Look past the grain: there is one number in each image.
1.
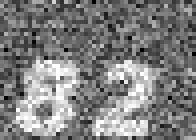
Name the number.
82
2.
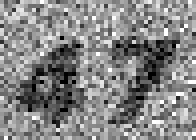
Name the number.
47
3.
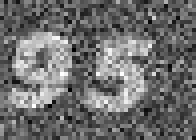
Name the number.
95
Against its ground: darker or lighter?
lighter
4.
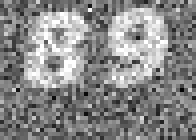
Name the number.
89
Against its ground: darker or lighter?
lighter
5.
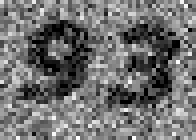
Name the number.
93
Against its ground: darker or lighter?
darker
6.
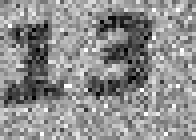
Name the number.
13
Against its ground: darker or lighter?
darker
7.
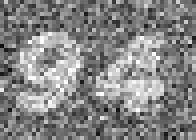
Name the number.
94
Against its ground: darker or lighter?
lighter
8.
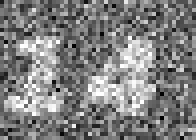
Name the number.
14
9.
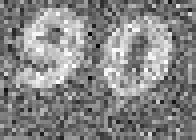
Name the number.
90
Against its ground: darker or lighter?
lighter
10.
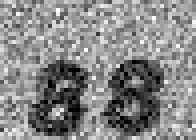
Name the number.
88
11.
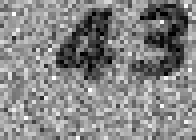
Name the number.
43
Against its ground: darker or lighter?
darker
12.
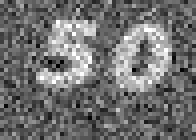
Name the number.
50
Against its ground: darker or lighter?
lighter
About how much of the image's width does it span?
two thirds
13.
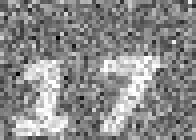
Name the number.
17
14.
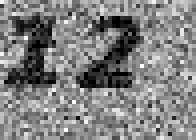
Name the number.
12
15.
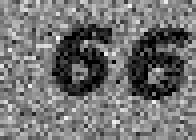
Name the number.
66
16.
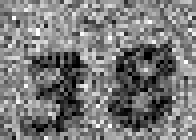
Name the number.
38
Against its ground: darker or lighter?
darker
